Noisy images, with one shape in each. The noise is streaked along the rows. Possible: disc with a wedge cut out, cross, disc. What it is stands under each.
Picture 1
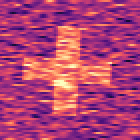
cross
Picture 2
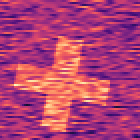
cross
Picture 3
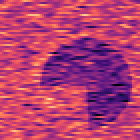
disc with a wedge cut out
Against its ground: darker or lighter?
darker
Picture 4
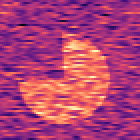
disc with a wedge cut out
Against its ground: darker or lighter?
lighter
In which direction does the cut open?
up and left
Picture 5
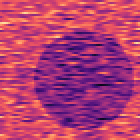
disc
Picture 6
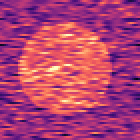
disc
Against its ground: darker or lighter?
lighter
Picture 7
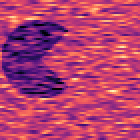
disc with a wedge cut out
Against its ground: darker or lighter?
darker
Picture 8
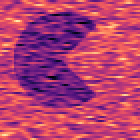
disc with a wedge cut out
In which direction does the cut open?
right
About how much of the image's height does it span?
two thirds
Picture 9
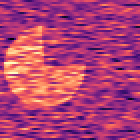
disc with a wedge cut out
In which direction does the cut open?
up and right
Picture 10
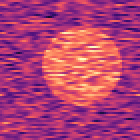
disc
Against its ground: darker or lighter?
lighter
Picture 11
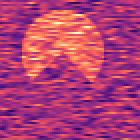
disc with a wedge cut out
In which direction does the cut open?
down
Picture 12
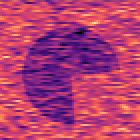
disc with a wedge cut out
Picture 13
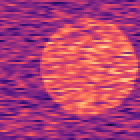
disc
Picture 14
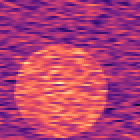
disc
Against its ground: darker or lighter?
lighter
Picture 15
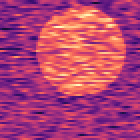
disc
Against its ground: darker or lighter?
lighter
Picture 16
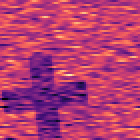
cross
